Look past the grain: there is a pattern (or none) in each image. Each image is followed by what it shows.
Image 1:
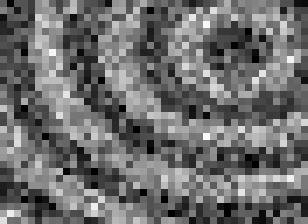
rings round one point
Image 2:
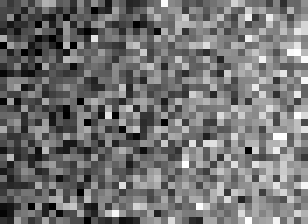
a smooth slope
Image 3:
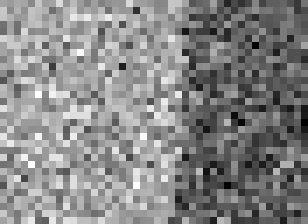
a sharp edge
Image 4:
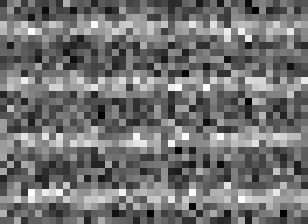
horizontal stripes
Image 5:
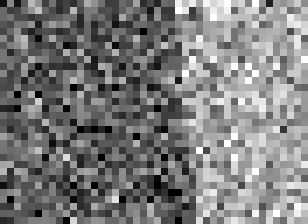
a sharp edge
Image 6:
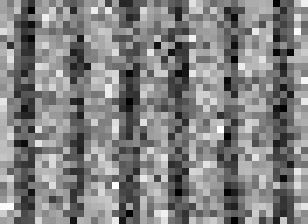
vertical stripes
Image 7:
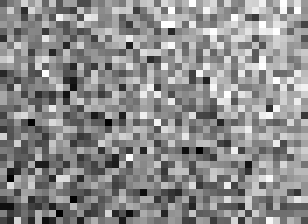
a smooth slope
